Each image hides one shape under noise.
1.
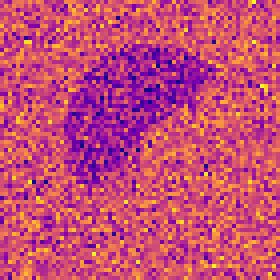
half disc
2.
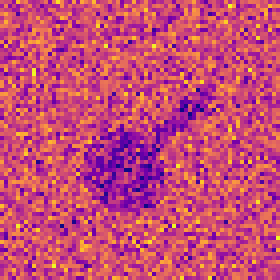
lollipop
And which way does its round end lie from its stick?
down and left
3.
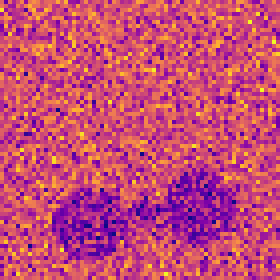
dumbbell
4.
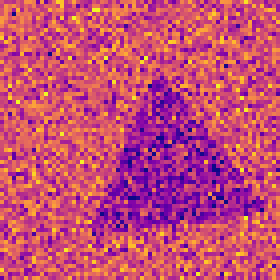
triangle
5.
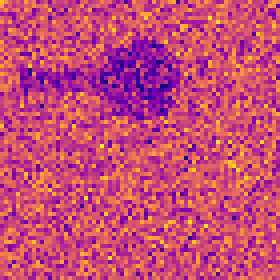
lollipop
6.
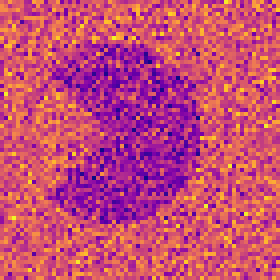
disc with a wedge cut out
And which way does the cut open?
left
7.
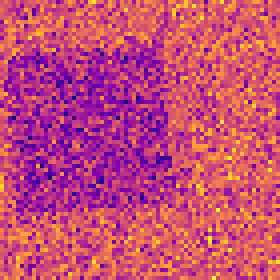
square
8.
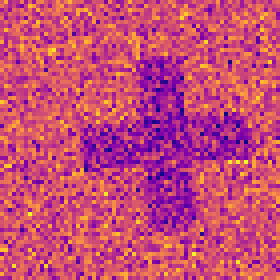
cross
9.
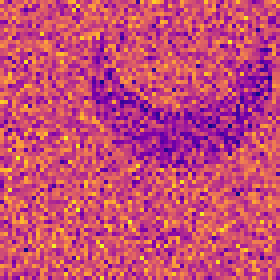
crescent
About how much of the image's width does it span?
two thirds
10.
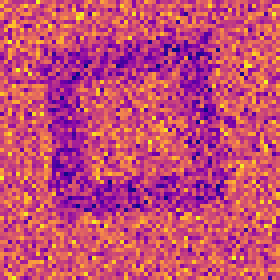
square frame
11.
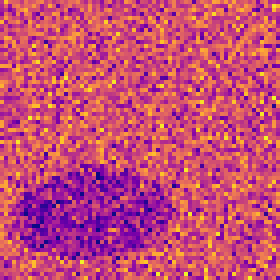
ellipse
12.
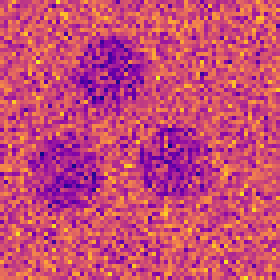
three dots
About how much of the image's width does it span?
two thirds
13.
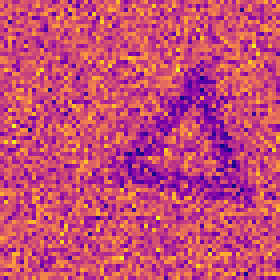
triangle frame
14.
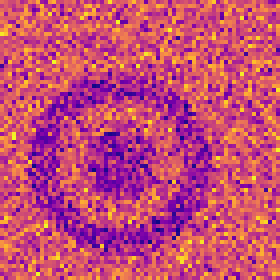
bullseye
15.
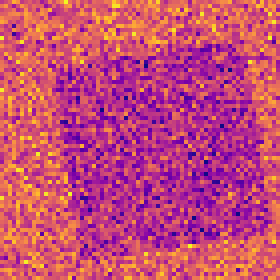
square
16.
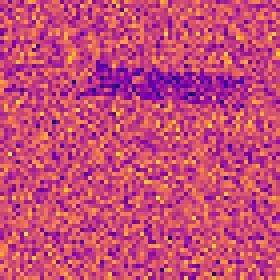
bar
